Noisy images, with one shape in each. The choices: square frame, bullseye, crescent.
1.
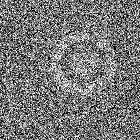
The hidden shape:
bullseye
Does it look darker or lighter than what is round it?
lighter
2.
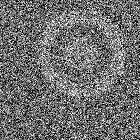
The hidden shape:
bullseye
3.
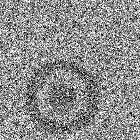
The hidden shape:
bullseye
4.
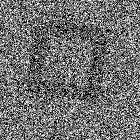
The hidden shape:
square frame
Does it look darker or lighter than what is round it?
darker
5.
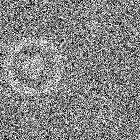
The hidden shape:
bullseye
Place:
middle left
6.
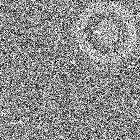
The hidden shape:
bullseye
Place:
top right
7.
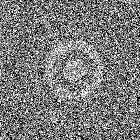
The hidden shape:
bullseye
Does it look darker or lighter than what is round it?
lighter
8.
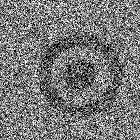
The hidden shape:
bullseye
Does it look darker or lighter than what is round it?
darker
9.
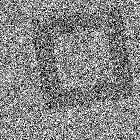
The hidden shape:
square frame
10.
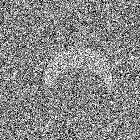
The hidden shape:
crescent
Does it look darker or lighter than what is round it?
lighter
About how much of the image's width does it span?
half
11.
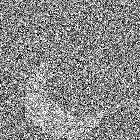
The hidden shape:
crescent
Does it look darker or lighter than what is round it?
lighter
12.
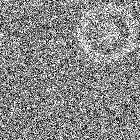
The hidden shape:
bullseye
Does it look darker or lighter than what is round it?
lighter
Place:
top right
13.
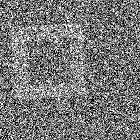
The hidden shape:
square frame
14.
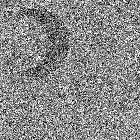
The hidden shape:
crescent
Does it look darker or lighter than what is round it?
darker
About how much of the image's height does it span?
half
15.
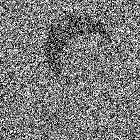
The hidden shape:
crescent
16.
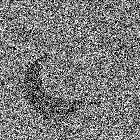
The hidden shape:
crescent
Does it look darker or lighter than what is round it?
darker
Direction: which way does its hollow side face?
up and right
